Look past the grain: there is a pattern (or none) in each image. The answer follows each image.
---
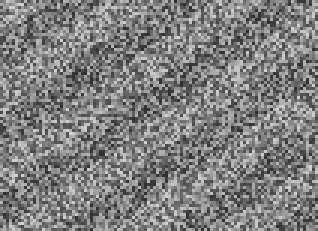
diagonal stripes
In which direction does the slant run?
bottom left to top right
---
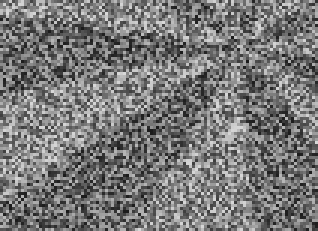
spokes from one point
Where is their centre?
top right
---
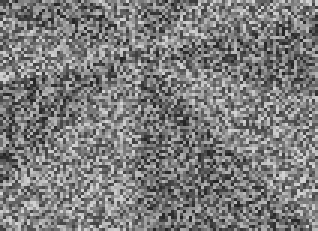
spokes from one point
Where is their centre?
top middle
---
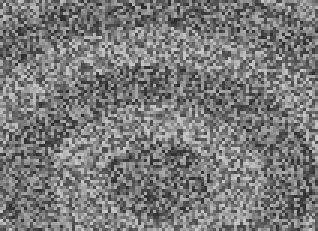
rings round one point
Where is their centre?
bottom middle
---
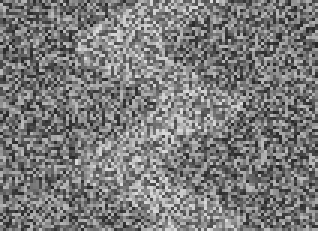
a wavy band
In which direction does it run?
top to bottom
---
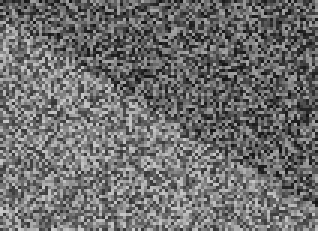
a sharp edge
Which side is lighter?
bottom left
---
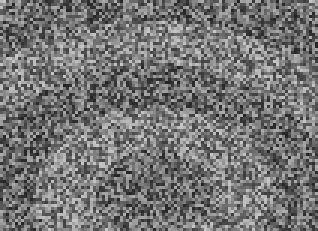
rings round one point
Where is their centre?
bottom middle
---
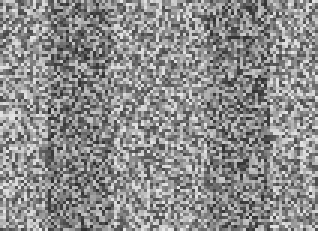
vertical stripes
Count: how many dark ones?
2
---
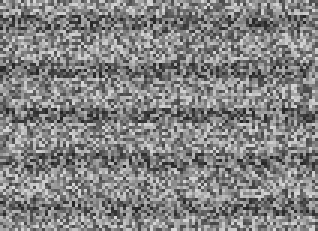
horizontal stripes
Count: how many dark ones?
5
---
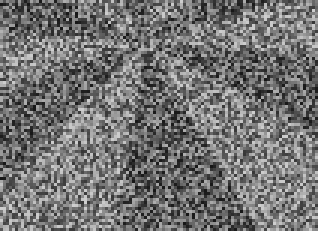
spokes from one point
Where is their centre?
top middle
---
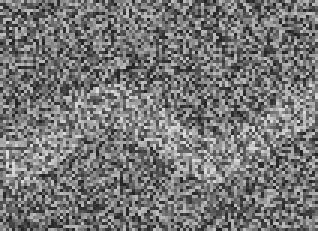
a wavy band
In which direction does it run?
left to right
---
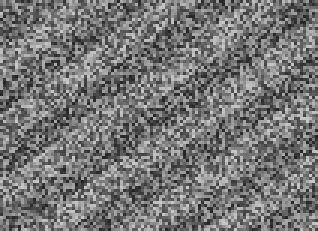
diagonal stripes
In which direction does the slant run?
bottom left to top right
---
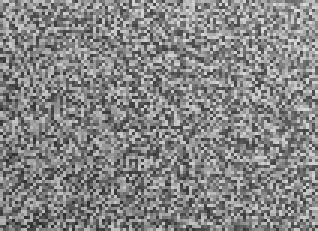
a smooth slope
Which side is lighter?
top right
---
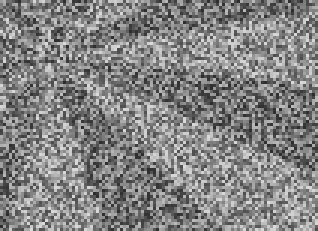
spokes from one point
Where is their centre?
top left
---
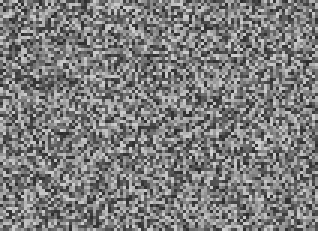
only noise
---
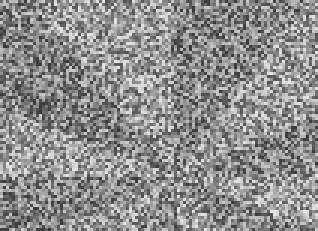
spokes from one point
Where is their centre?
bottom middle
